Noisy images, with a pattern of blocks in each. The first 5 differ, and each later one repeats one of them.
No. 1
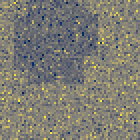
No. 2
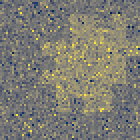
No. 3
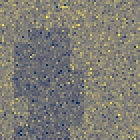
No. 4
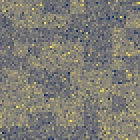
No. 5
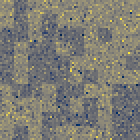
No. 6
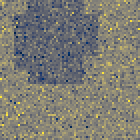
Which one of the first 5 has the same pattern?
1
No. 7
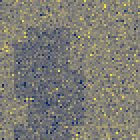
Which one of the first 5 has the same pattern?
3
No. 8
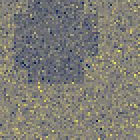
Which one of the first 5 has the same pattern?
1
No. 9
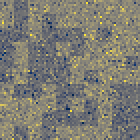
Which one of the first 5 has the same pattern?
5
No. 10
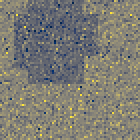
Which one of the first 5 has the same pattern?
1
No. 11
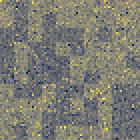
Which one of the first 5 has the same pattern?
5
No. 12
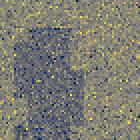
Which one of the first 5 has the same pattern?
3
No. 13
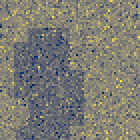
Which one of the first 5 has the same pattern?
3
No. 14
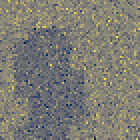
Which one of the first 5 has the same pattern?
3
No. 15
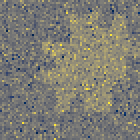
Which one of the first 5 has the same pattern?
2
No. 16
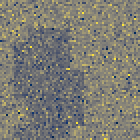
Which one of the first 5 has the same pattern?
3
